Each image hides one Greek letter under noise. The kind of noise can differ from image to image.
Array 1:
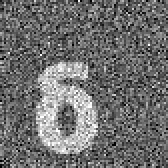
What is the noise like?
low rank plus noise
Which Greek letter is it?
delta
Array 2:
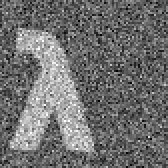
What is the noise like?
independent entries
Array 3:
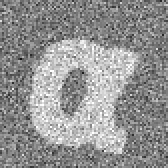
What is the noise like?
independent entries
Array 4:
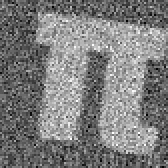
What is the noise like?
low rank plus noise
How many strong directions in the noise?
one
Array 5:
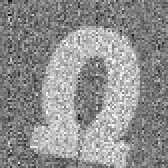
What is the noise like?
columns of uneven size
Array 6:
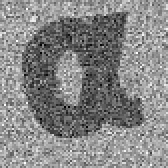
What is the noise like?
low rank plus noise
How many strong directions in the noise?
five to eight
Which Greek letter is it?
alpha
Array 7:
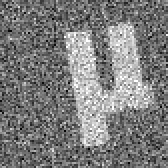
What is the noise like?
independent entries
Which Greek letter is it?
mu
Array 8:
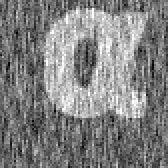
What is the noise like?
streaked along the columns
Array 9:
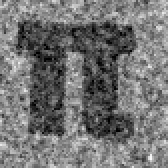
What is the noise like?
blotchy
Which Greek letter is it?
pi
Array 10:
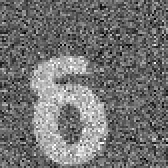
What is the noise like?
low rank plus noise
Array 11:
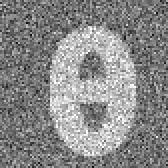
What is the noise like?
independent entries
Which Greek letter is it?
theta
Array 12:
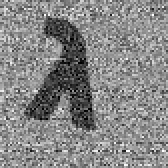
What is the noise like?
rows of uneven size
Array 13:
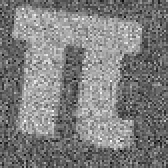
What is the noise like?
low rank plus noise
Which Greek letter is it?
pi
